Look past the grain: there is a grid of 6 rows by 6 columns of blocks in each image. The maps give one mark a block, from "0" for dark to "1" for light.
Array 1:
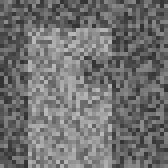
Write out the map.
0 0 0 0 0 0
0 1 1 1 0 0
0 1 1 0 0 0
0 1 1 1 0 0
0 1 1 1 0 0
0 1 1 1 0 0
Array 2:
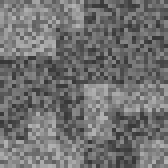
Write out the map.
1 1 1 0 0 0
1 1 0 0 0 0
0 0 0 0 0 0
0 0 0 1 1 1
0 1 0 1 0 0
1 1 1 0 0 1
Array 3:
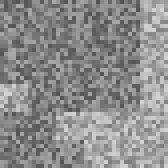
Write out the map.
0 0 0 0 0 1
0 0 0 0 0 1
0 0 0 0 0 1
1 0 0 0 0 1
0 0 1 1 1 1
0 0 0 1 1 1
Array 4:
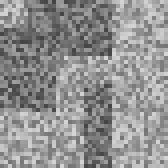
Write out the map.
1 0 0 0 1 1
0 0 0 0 1 1
0 0 1 1 1 1
0 0 1 0 1 1
1 1 1 0 1 1
1 1 1 0 1 1
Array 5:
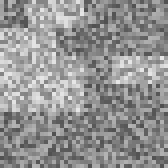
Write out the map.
0 1 1 0 0 0
1 1 0 0 0 0
1 1 1 0 1 1
1 1 1 0 0 0
0 0 0 0 0 0
0 0 0 0 0 0
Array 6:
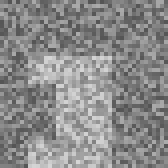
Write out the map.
0 0 0 0 0 0
0 0 0 0 0 0
0 1 1 1 0 0
0 0 1 1 0 0
0 0 1 1 0 0
0 1 1 1 0 0
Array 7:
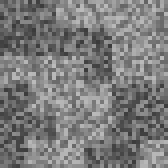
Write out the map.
0 0 1 1 1 1
0 0 0 0 1 1
1 1 1 0 1 1
0 1 1 1 0 0
0 0 1 1 0 0
0 1 1 0 0 1
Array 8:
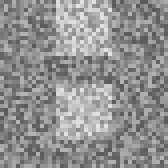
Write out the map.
0 0 1 1 0 0
0 0 1 1 0 0
0 0 0 0 0 0
0 0 1 1 0 0
0 0 1 1 0 0
0 0 0 0 0 0
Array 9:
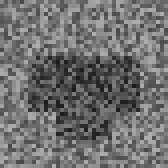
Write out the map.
1 1 1 1 1 1
1 1 1 1 1 1
1 0 0 0 0 1
1 0 0 0 0 1
1 1 0 0 1 1
1 1 1 1 1 1
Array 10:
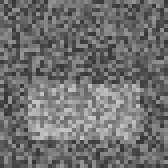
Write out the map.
0 0 0 0 0 0
0 0 0 0 0 0
0 0 0 0 0 0
0 1 1 1 1 0
0 1 1 1 1 0
0 0 0 0 0 0
